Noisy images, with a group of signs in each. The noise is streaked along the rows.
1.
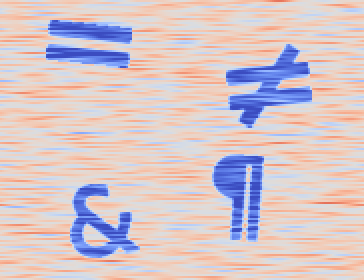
top left: equals sign; top right: not-equal sign; bottom left: ampersand; bottom right: pilcrow
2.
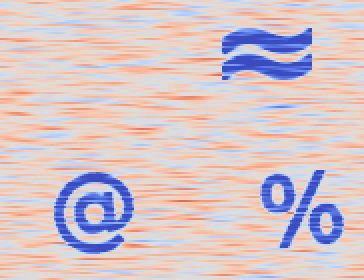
top right: approximately sign; bottom left: at sign; bottom right: percent sign
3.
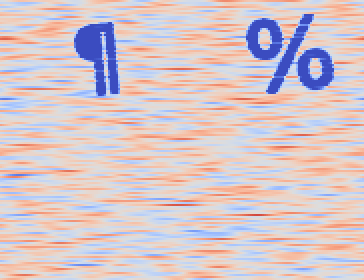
top left: pilcrow; top right: percent sign
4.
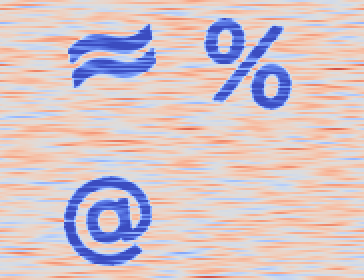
top left: approximately sign; top right: percent sign; bottom left: at sign
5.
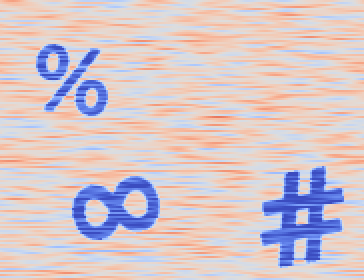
top left: percent sign; bottom left: infinity sign; bottom right: hash sign
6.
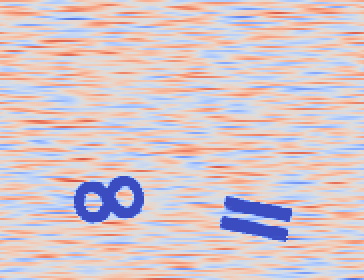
bottom left: infinity sign; bottom right: equals sign
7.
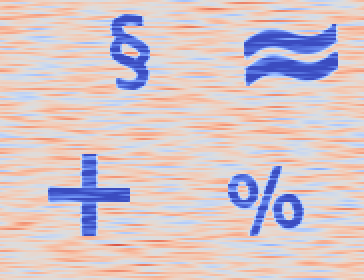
top left: section sign; top right: approximately sign; bottom left: plus sign; bottom right: percent sign
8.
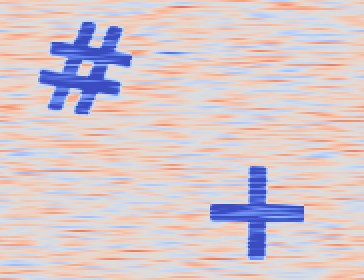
top left: hash sign; bottom right: plus sign
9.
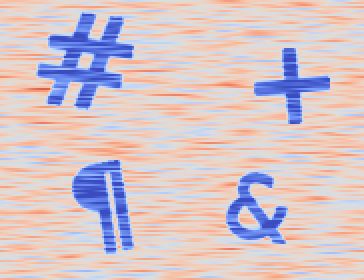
top left: hash sign; top right: plus sign; bottom left: pilcrow; bottom right: ampersand
